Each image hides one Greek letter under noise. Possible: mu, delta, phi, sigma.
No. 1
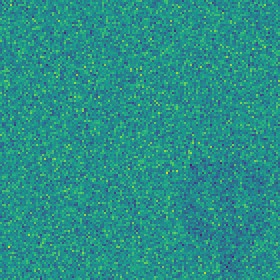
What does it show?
dark phi, bottom right
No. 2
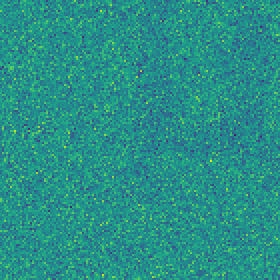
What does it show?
dark mu
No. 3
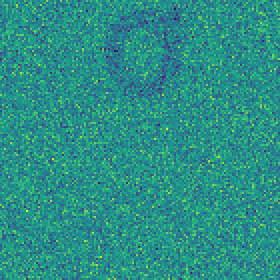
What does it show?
dark sigma, top middle
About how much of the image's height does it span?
a third
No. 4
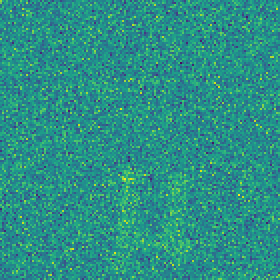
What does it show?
light mu, bottom middle
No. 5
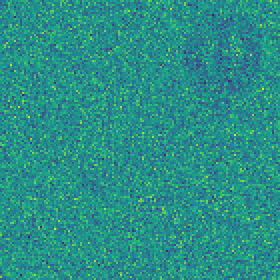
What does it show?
dark phi, top right
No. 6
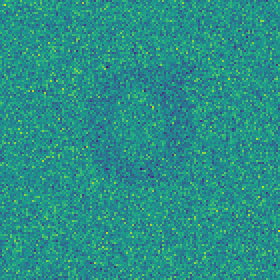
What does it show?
dark sigma, centre
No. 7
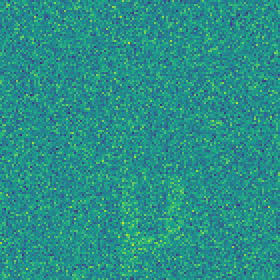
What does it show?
light mu, bottom middle
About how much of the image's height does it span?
a third
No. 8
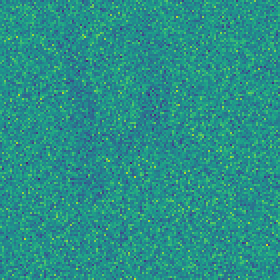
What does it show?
dark mu
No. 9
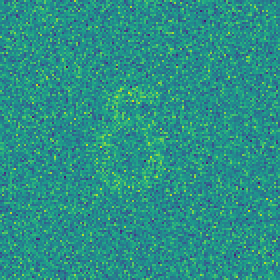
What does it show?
light delta, centre
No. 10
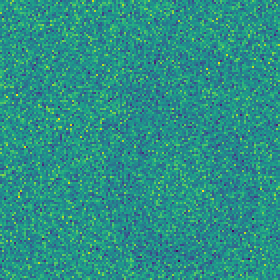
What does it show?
dark delta
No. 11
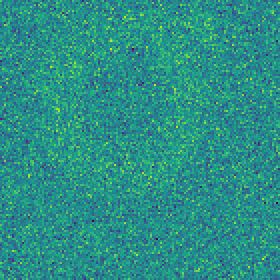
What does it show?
light sigma
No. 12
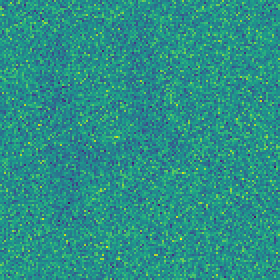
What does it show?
dark mu
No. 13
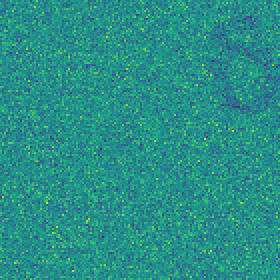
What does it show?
dark delta, top right
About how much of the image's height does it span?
a third
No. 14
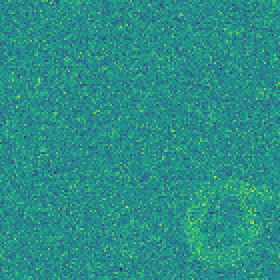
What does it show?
light sigma, bottom right
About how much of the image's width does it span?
a third
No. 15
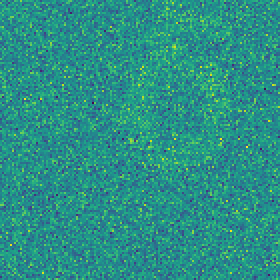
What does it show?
light delta
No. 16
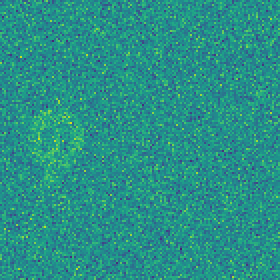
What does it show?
light phi, middle left
